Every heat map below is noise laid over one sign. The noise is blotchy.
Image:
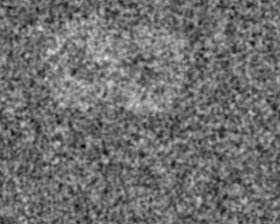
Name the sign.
infinity sign
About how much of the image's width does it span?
half
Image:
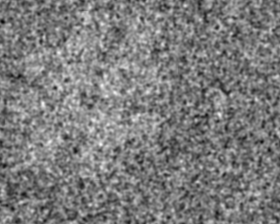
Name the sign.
hash sign
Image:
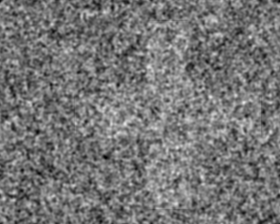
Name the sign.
plus sign
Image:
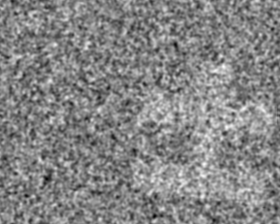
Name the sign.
plus-minus sign
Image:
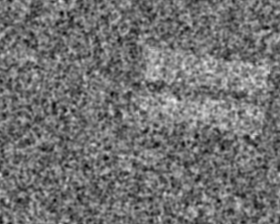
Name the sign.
equals sign
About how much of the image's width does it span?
half
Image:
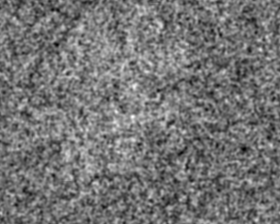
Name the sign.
hash sign
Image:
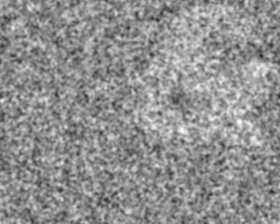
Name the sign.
ampersand
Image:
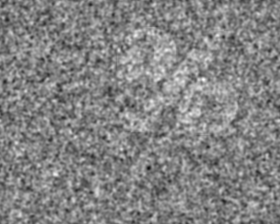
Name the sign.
percent sign
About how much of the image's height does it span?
half
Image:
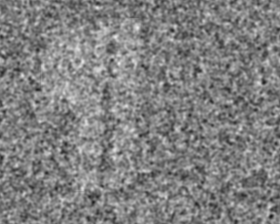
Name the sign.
pilcrow
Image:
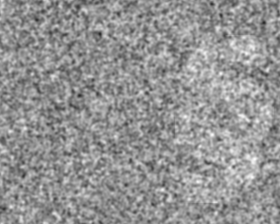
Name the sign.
section sign
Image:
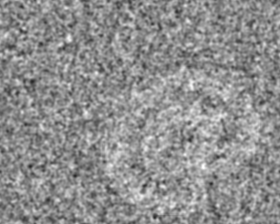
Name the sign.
at sign
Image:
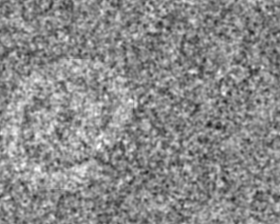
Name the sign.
at sign
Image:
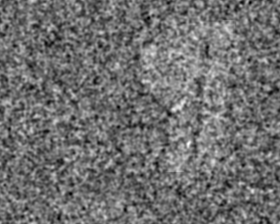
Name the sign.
pilcrow
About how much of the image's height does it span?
two thirds
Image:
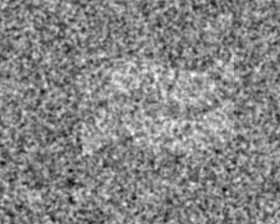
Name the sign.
approximately sign
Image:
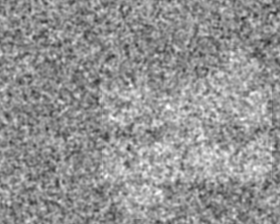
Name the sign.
not-equal sign
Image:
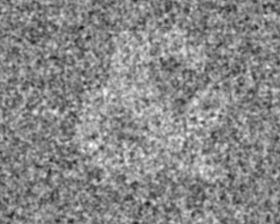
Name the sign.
ampersand
